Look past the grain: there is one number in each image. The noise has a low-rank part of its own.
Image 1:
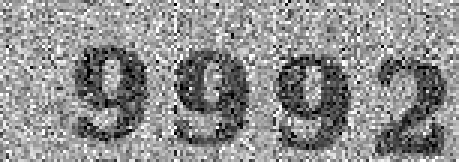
9992
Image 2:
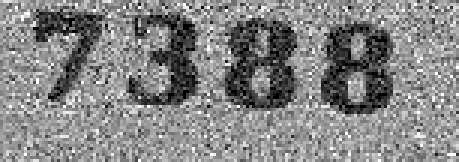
7388
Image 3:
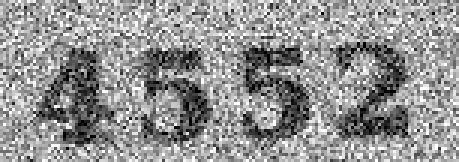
4552
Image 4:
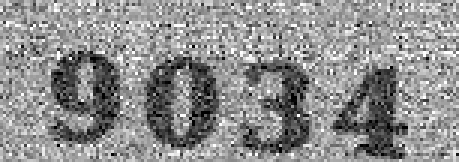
9034
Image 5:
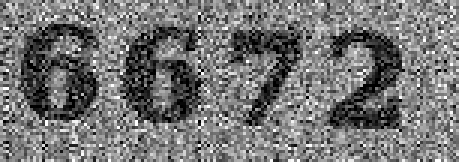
6672
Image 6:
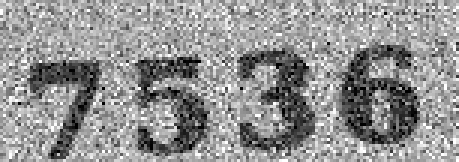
7536
